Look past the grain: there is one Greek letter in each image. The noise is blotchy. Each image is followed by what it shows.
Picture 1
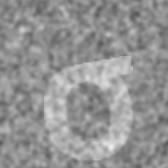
sigma
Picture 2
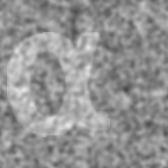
alpha
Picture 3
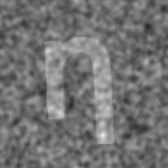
eta
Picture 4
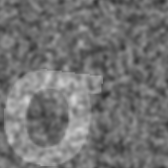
sigma
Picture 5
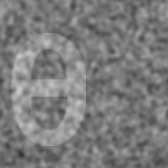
theta
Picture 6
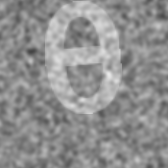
theta
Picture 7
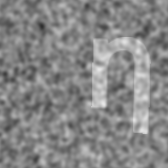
eta
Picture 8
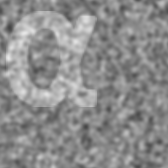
alpha
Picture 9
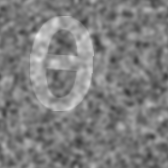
theta
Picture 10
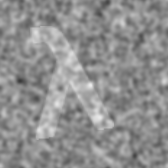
lambda
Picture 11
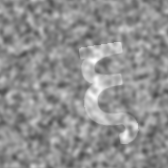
xi
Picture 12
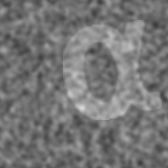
alpha
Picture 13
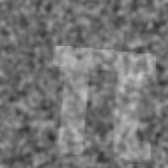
pi
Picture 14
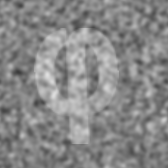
phi
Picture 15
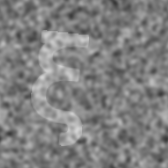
xi
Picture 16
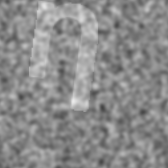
eta
